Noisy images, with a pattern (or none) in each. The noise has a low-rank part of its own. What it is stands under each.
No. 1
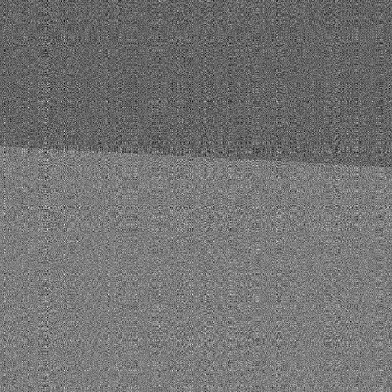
a sharp edge
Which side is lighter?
bottom
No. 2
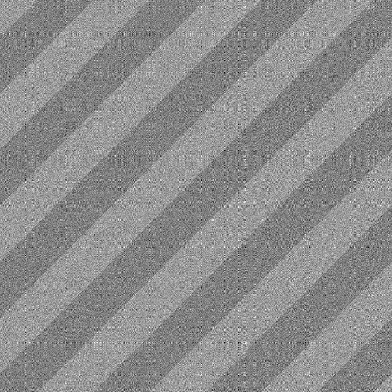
diagonal stripes
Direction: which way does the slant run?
bottom left to top right
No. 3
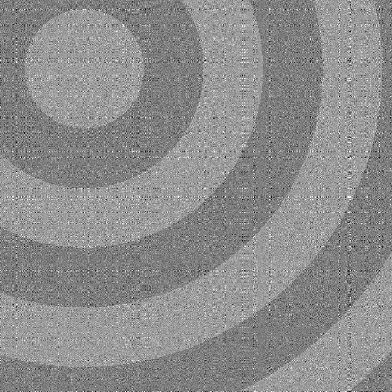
rings round one point
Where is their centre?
top left
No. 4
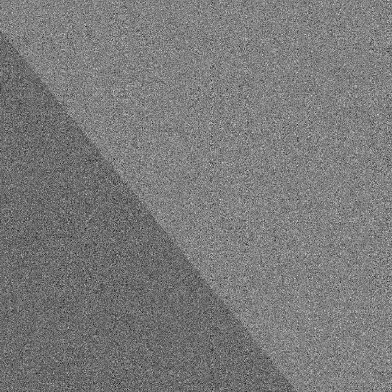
a sharp edge
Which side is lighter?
top right
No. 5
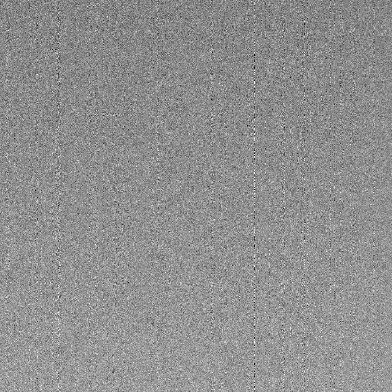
a smooth slope
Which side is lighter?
bottom
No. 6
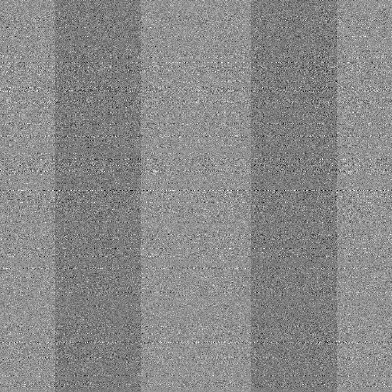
vertical stripes
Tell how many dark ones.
2
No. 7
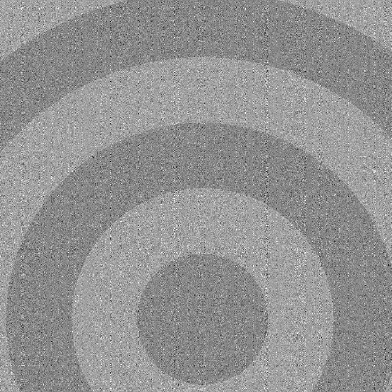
rings round one point
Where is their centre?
bottom middle
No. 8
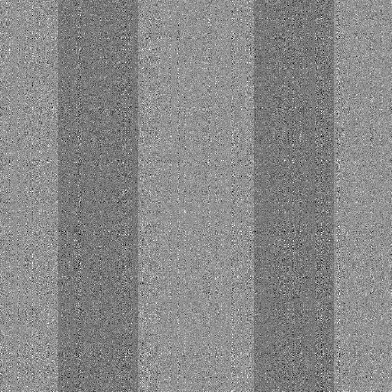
vertical stripes
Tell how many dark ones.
2
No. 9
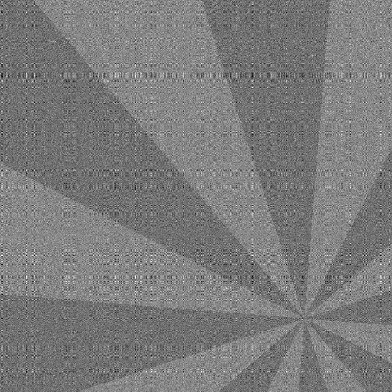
spokes from one point
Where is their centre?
bottom right
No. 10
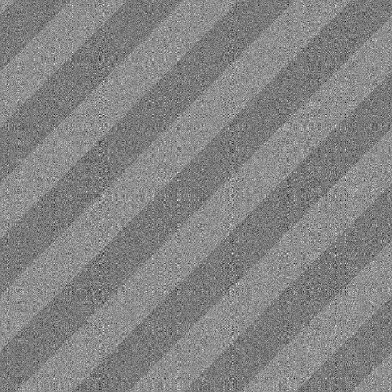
diagonal stripes
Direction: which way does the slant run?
bottom left to top right
